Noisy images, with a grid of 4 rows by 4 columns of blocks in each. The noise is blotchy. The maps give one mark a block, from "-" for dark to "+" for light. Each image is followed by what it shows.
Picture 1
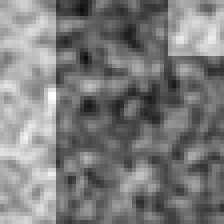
+ - - +
+ - - -
+ - - -
+ - - -
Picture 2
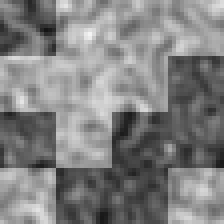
- + + +
+ + + -
- + - -
+ - - +
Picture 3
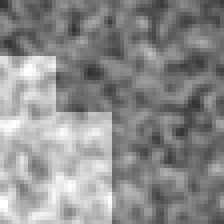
- - - -
+ - - -
+ + - -
+ + - -
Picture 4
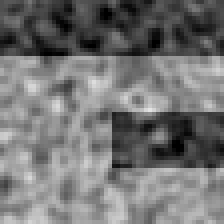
- - - -
+ + + +
+ + - -
+ + + +
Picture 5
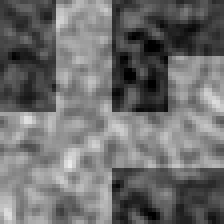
- + - -
- + - +
+ + + +
+ + - -
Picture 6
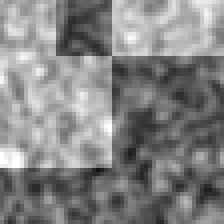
+ - + +
+ + - -
+ + - -
- - - -
